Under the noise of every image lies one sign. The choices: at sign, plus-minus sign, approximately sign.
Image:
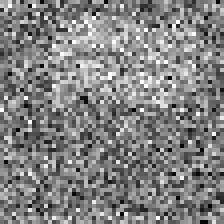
approximately sign
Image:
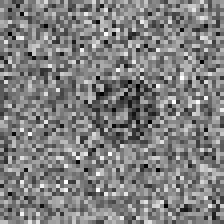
at sign
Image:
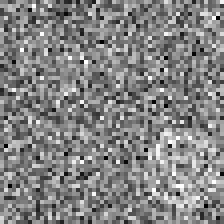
at sign
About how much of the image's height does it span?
a third
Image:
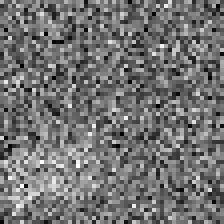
approximately sign
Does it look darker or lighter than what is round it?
lighter
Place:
bottom left
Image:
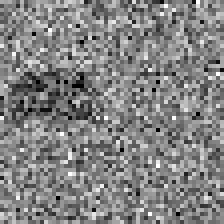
approximately sign
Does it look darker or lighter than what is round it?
darker
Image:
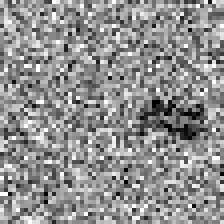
approximately sign
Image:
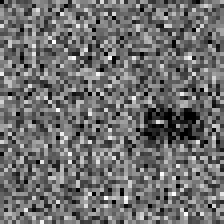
approximately sign
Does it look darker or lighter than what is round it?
darker
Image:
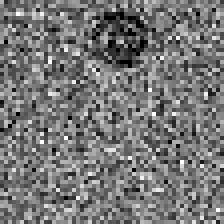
at sign
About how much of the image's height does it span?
a quarter
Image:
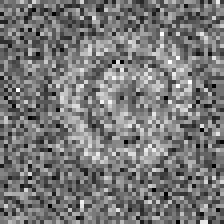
at sign
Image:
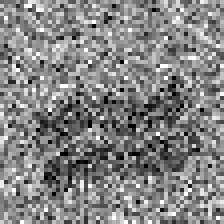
approximately sign
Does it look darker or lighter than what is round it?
darker
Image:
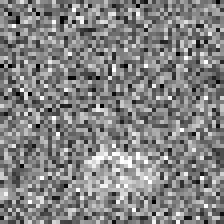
approximately sign
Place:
bottom middle
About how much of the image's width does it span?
a third
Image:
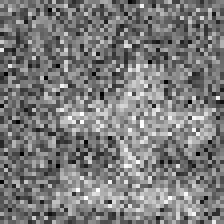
plus-minus sign
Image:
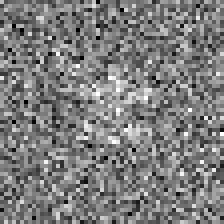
plus-minus sign
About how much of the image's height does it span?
a third
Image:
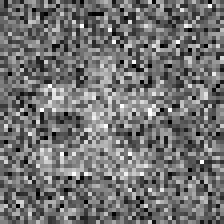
plus-minus sign
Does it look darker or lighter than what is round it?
lighter
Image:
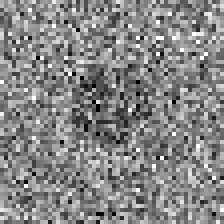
at sign
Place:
centre
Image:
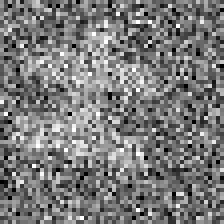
plus-minus sign
